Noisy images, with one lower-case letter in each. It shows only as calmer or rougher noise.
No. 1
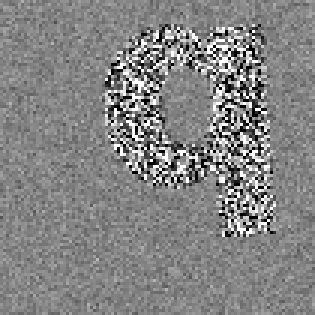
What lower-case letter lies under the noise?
q
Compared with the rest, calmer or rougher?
rougher
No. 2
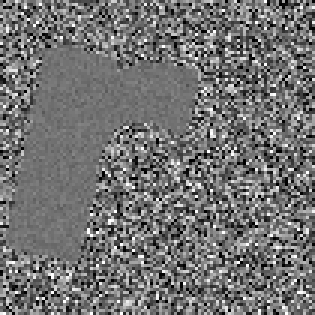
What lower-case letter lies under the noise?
r
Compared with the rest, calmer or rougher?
calmer
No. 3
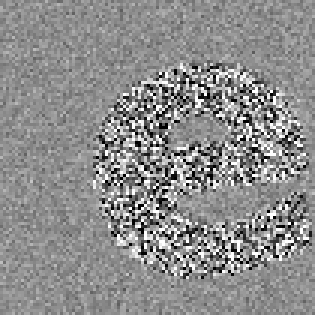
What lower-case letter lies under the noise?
e
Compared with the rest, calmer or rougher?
rougher
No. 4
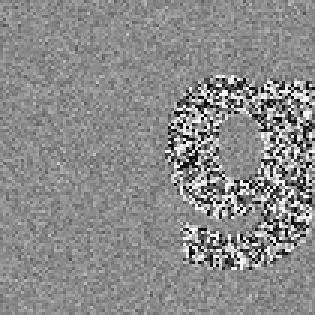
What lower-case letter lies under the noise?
g
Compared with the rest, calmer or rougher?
rougher
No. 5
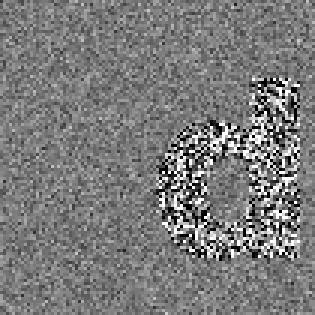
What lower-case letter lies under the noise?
d
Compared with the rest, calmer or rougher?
rougher
